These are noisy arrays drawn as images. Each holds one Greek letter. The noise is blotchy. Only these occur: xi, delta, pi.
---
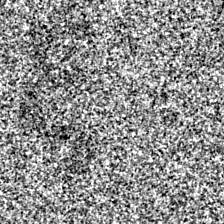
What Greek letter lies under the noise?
xi
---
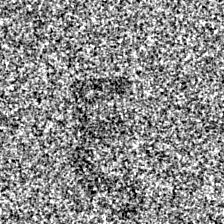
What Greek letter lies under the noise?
xi
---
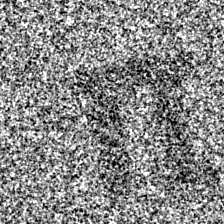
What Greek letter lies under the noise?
pi
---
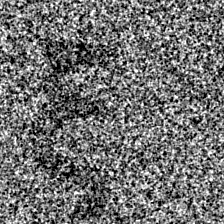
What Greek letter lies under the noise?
xi
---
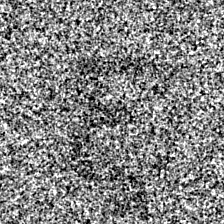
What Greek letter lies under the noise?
xi
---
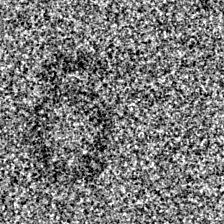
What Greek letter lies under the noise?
delta
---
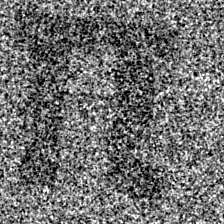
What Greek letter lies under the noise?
pi
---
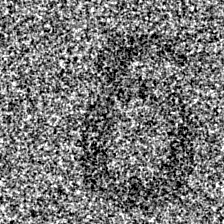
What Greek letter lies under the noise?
delta
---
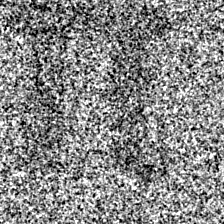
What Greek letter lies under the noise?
pi
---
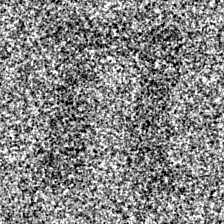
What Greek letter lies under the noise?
pi
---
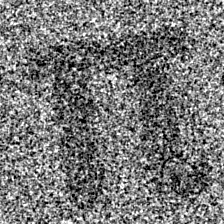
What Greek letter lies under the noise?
pi
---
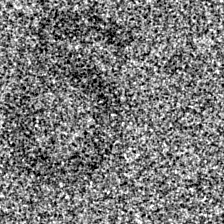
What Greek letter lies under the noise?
delta
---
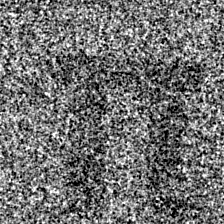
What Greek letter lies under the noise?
pi
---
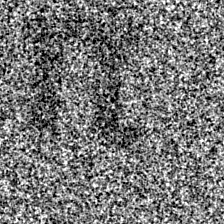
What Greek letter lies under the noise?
pi
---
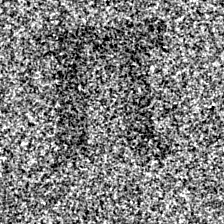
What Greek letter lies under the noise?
pi
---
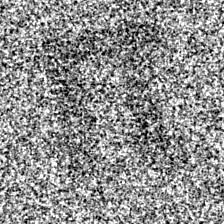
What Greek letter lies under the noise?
pi
